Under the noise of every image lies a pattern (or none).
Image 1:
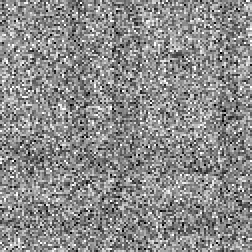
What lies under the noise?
bands of rows crossing bands of columns
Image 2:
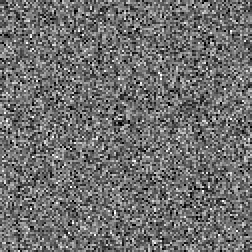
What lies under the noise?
only noise
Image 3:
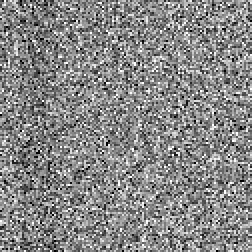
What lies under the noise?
one band of columns
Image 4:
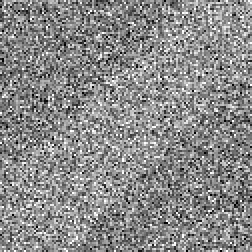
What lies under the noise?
a diagonal band
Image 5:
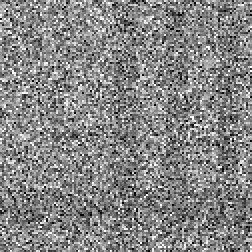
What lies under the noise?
bands of rows crossing bands of columns
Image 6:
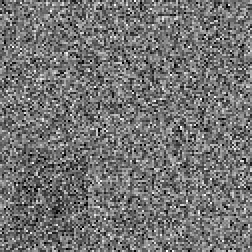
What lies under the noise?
one block
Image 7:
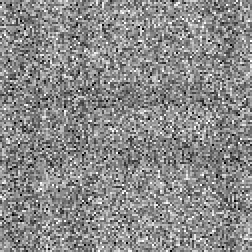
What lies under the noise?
bands of rows crossing bands of columns
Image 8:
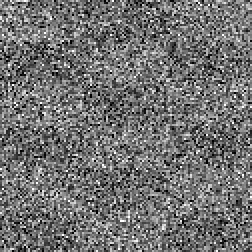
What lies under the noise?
a checkerboard
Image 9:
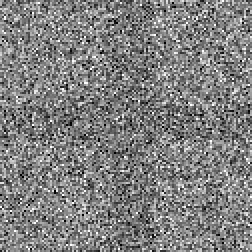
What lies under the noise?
bands of rows crossing bands of columns
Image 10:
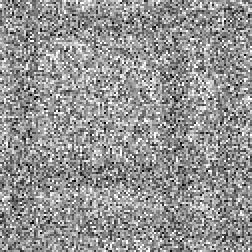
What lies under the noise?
bands of rows crossing bands of columns
